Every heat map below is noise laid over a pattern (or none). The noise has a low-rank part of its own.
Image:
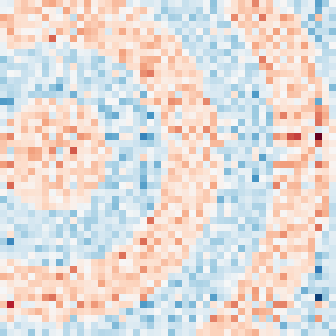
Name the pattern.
rings round one point
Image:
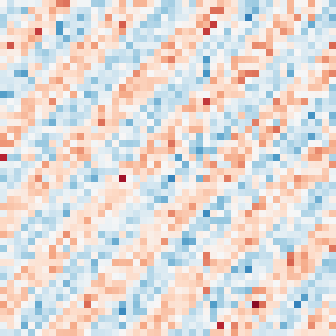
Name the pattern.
diagonal stripes
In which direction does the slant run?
bottom left to top right
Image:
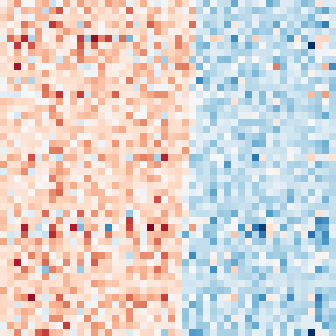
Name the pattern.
a sharp edge
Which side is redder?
left
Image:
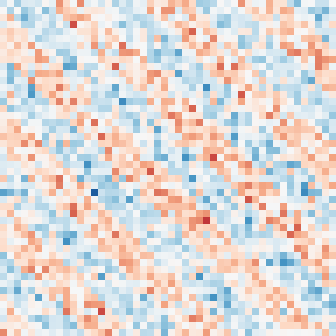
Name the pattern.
diagonal stripes
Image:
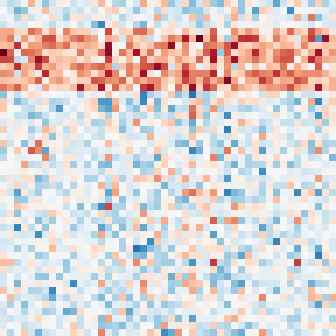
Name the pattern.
one horizontal stripe
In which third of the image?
top
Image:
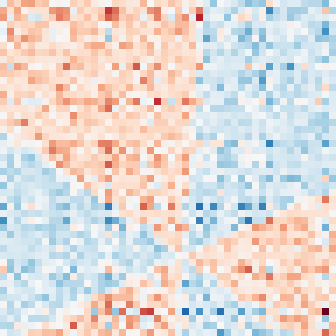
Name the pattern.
spokes from one point
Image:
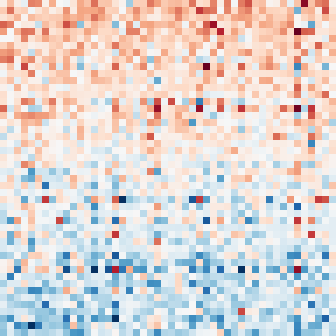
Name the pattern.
a smooth slope
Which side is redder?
top
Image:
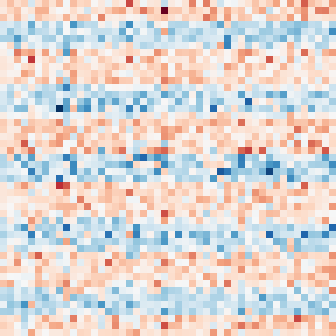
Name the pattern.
horizontal stripes
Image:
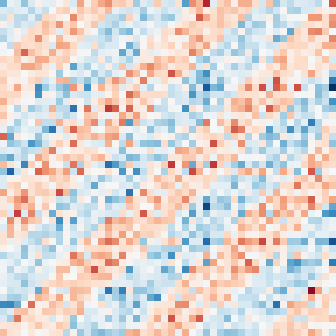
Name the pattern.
diagonal stripes
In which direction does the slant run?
bottom left to top right
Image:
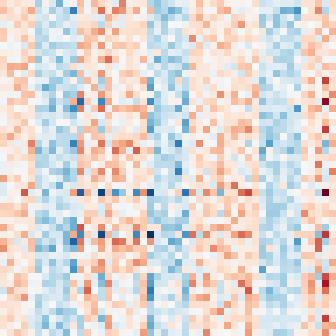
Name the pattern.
vertical stripes
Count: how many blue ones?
3
